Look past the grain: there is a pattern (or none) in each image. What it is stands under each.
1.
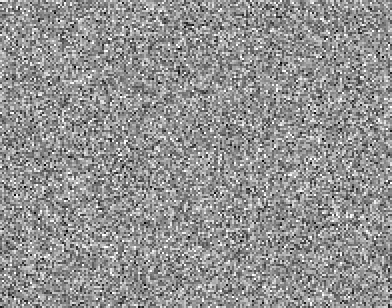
only noise
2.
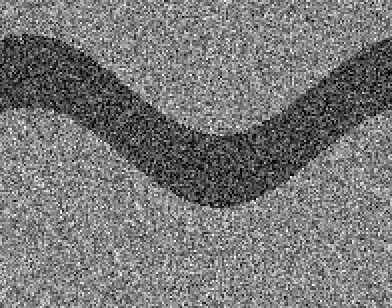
a wavy band
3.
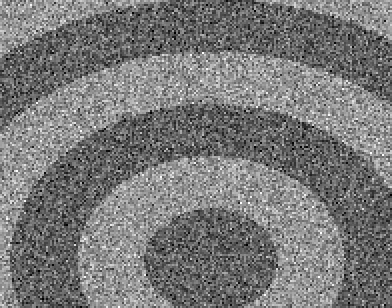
rings round one point
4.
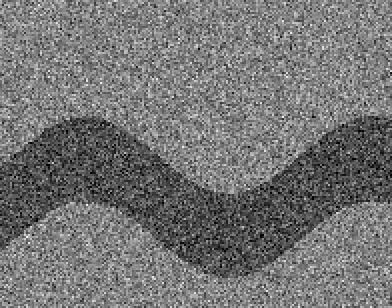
a wavy band
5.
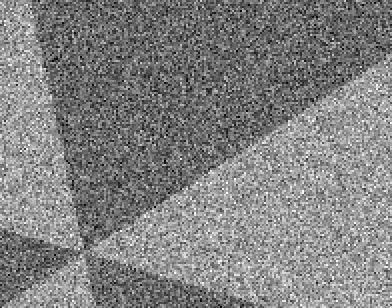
spokes from one point
